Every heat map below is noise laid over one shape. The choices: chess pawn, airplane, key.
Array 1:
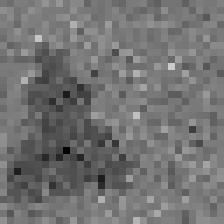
chess pawn
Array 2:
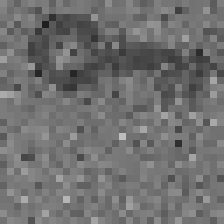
key
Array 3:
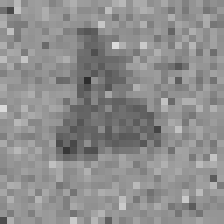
chess pawn
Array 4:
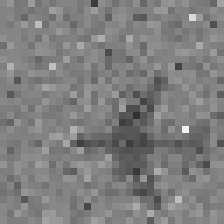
airplane
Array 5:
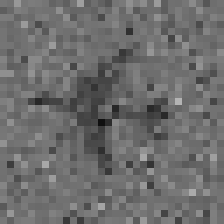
airplane
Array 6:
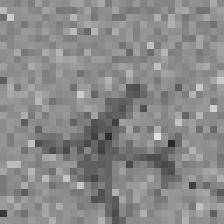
airplane
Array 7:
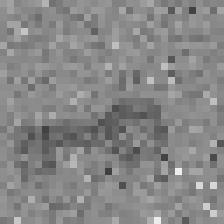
key
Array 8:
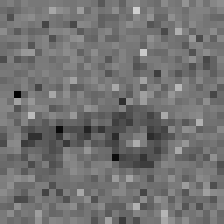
key
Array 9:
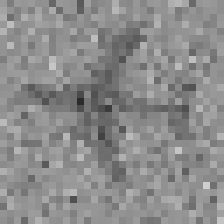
airplane
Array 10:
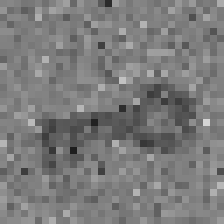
key
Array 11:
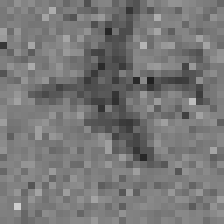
airplane
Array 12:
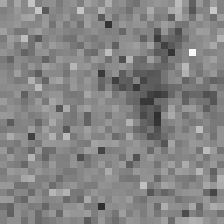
airplane
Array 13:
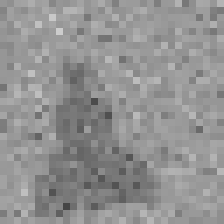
chess pawn
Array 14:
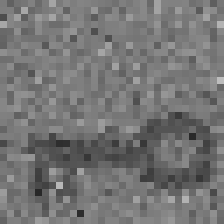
key
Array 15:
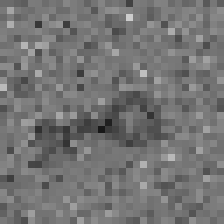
key
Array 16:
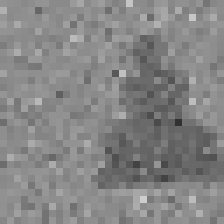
chess pawn
